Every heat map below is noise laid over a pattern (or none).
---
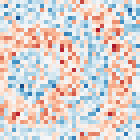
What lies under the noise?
rings round one point
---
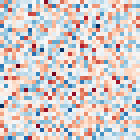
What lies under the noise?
only noise
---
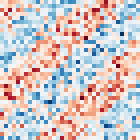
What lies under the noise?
diagonal stripes
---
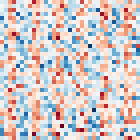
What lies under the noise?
vertical stripes
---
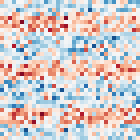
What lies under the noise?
horizontal stripes
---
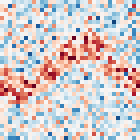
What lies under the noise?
a wavy band
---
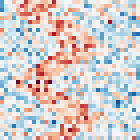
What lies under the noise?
a wavy band
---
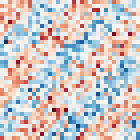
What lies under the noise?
diagonal stripes
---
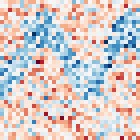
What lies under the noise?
a wavy band
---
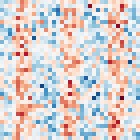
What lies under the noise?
vertical stripes
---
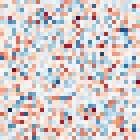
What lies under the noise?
only noise
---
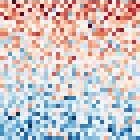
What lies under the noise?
a smooth slope
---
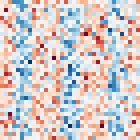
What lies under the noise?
vertical stripes
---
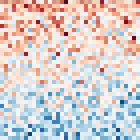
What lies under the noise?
a smooth slope
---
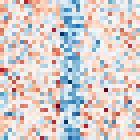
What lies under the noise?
one vertical stripe
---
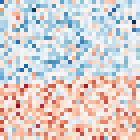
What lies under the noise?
a sharp edge
